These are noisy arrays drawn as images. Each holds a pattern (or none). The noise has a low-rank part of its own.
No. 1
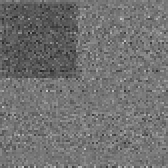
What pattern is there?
one block
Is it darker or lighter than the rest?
darker
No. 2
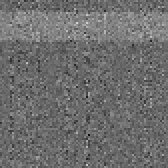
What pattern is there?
one band of rows
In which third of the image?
top
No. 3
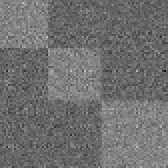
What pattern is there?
blocks along the diagonal
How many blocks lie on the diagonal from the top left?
3
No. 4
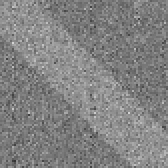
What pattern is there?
a diagonal band
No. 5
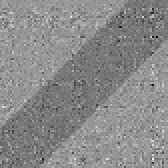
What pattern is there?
a diagonal band
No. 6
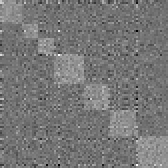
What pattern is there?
blocks along the diagonal
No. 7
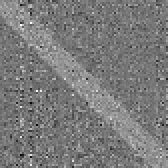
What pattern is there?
a diagonal band
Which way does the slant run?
top left to bottom right
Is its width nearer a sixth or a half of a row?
a sixth
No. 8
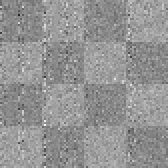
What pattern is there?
a checkerboard
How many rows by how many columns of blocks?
4 by 4
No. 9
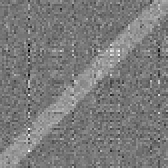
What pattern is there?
a diagonal band
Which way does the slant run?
bottom left to top right
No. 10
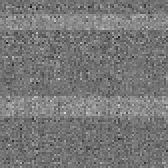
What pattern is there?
bands of rows
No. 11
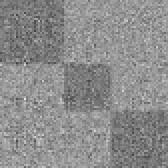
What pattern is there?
blocks along the diagonal
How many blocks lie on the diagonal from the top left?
3
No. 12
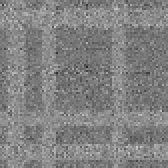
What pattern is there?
bands of rows crossing bands of columns
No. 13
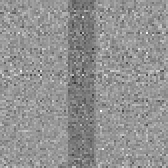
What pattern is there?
one band of columns
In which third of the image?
middle
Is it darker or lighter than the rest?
darker
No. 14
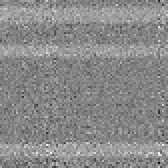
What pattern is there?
bands of rows
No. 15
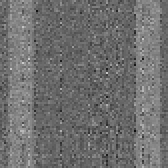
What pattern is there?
bands of columns
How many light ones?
2
